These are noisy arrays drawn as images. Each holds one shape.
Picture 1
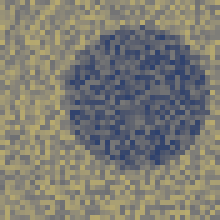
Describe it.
dark disc
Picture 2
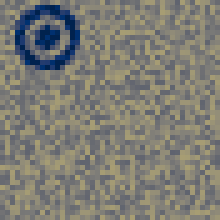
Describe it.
dark bullseye, top left
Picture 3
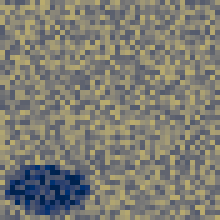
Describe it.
dark ellipse, bottom left
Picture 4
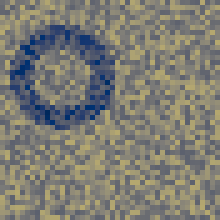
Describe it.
dark ring
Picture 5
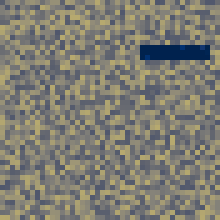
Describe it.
dark bar, top right
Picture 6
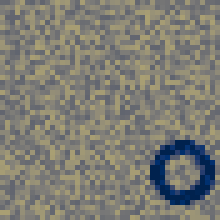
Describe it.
dark ring, bottom right
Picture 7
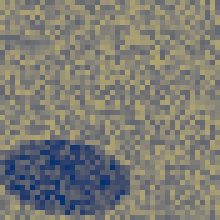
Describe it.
dark ellipse
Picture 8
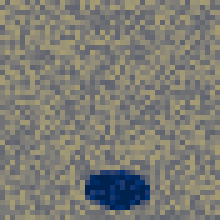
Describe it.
dark ellipse, bottom middle
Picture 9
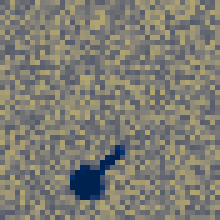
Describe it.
dark lollipop, bottom middle
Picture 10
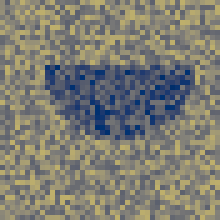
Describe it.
dark half disc
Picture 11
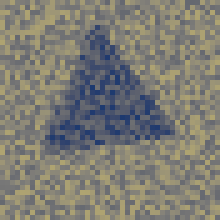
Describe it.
dark triangle
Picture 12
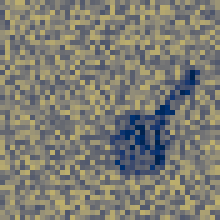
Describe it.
dark lollipop
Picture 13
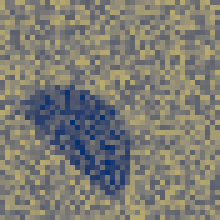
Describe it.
dark half disc
